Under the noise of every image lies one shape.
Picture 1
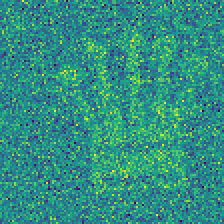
light chess queen
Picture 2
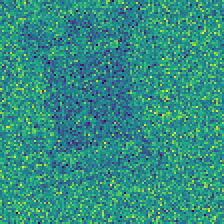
dark chess rook
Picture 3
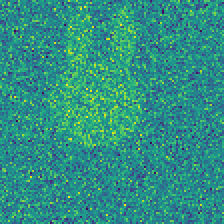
light rabbit's head
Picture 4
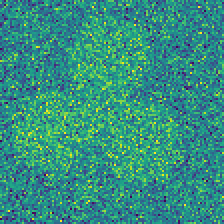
light club
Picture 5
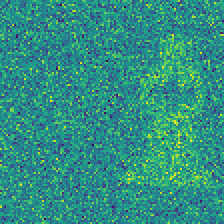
light chess bishop
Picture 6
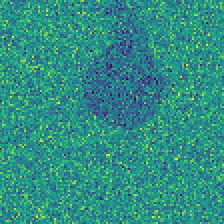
dark pear
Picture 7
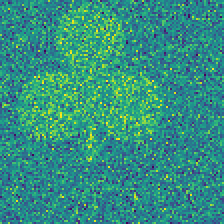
light club
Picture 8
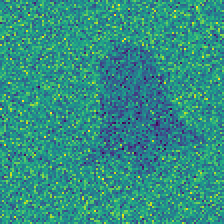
dark bell
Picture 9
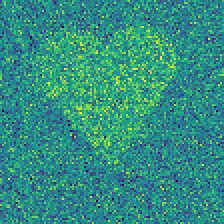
light heart
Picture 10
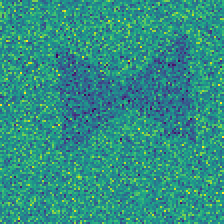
dark bow tie
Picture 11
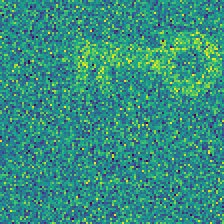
light key
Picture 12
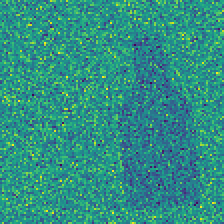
dark bottle
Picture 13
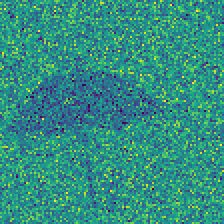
dark umbrella
